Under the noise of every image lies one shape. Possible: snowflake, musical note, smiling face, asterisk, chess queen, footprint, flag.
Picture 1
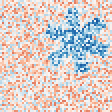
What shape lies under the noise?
asterisk
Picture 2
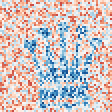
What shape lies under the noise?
chess queen
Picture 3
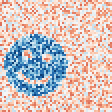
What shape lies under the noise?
smiling face
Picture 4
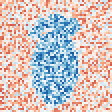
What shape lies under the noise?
footprint
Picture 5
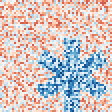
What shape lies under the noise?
asterisk
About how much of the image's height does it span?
two thirds
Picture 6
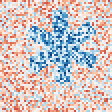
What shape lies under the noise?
asterisk
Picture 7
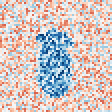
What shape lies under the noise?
footprint
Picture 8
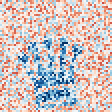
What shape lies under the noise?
chess queen
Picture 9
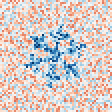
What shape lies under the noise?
snowflake
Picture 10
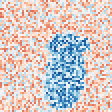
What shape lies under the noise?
footprint
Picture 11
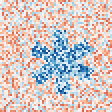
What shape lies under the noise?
asterisk
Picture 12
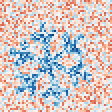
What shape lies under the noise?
snowflake
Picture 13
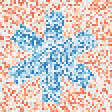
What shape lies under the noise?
asterisk
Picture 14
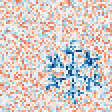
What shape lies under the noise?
snowflake
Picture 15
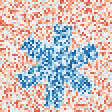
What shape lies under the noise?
asterisk
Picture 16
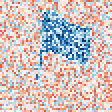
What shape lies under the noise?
flag
